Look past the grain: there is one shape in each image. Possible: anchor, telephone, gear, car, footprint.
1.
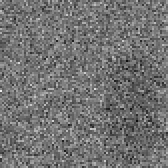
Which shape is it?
footprint
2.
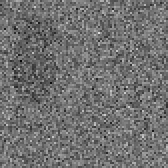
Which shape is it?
footprint
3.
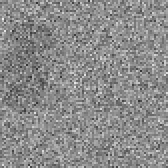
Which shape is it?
footprint
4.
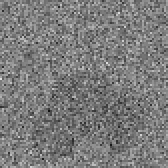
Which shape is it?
car
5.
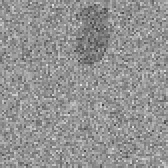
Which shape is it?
footprint
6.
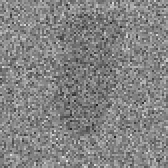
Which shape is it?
footprint
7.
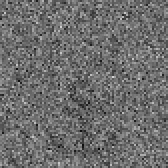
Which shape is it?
anchor
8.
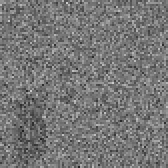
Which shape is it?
footprint
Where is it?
bottom left
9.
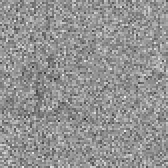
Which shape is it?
anchor
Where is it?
middle left
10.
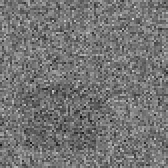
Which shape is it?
telephone
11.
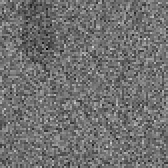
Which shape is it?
footprint
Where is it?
top left
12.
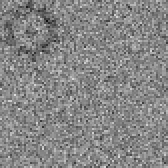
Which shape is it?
gear
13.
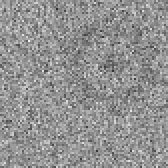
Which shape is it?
gear
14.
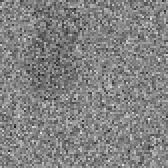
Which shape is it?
footprint
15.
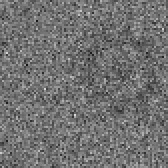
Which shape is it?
gear
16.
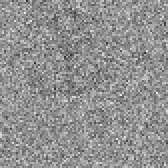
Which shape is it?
anchor
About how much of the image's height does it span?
half
